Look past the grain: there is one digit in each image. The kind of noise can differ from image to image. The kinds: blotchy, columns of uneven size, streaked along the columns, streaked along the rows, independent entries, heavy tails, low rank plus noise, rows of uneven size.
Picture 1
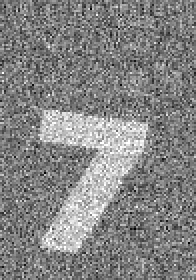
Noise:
low rank plus noise
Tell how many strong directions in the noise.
two
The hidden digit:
7
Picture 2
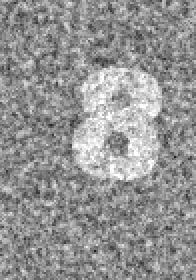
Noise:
blotchy
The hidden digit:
8
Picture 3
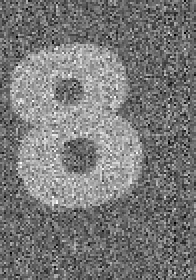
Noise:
columns of uneven size
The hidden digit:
8
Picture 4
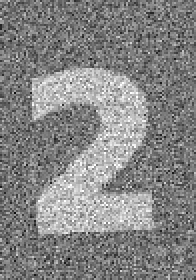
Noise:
low rank plus noise
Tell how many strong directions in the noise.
five to eight
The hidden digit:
2
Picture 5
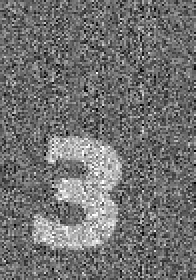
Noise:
columns of uneven size
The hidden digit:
3
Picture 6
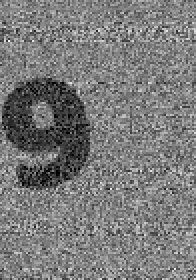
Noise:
rows of uneven size
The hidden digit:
9
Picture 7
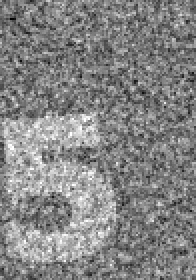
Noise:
blotchy
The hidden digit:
5
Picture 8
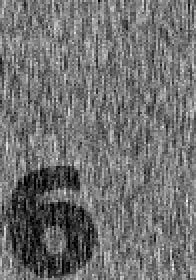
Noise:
streaked along the columns
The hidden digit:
6
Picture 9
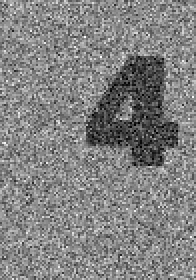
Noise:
independent entries
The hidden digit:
4
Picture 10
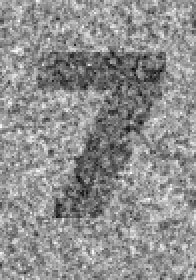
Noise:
blotchy
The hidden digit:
7
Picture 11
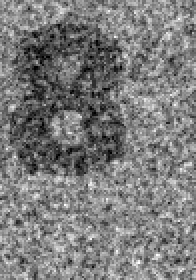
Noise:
blotchy
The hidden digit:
8
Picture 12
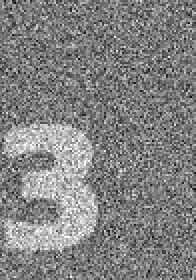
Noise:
low rank plus noise
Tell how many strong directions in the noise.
two
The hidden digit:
3
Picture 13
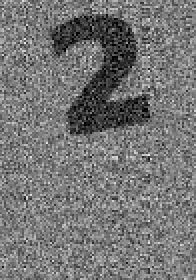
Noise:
low rank plus noise
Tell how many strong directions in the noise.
one
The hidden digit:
2
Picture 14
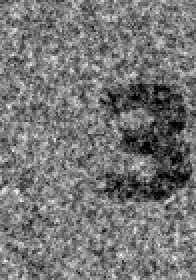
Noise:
blotchy
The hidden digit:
3
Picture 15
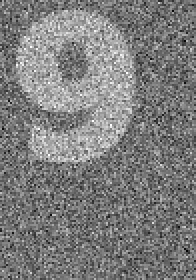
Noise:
independent entries
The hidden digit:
9
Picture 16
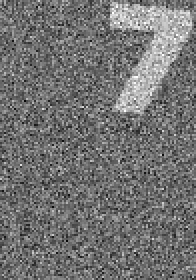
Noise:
low rank plus noise
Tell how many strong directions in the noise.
three or four
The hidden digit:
7
